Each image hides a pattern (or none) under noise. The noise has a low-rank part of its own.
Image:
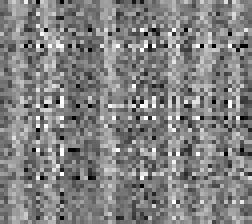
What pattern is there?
bands of columns
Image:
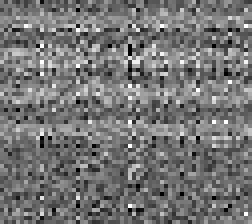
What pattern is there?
bands of rows
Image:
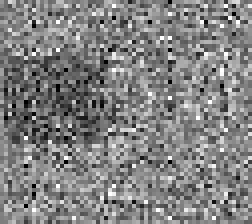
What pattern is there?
one block
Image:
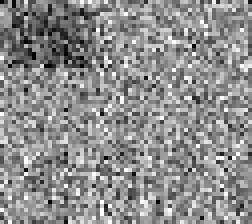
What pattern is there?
one block
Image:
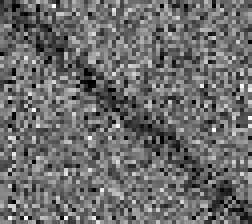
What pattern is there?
a diagonal band
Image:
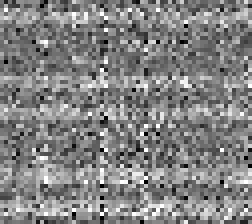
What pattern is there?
bands of rows
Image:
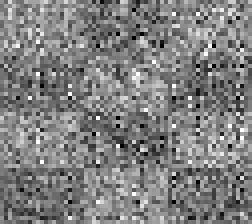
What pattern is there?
a checkerboard
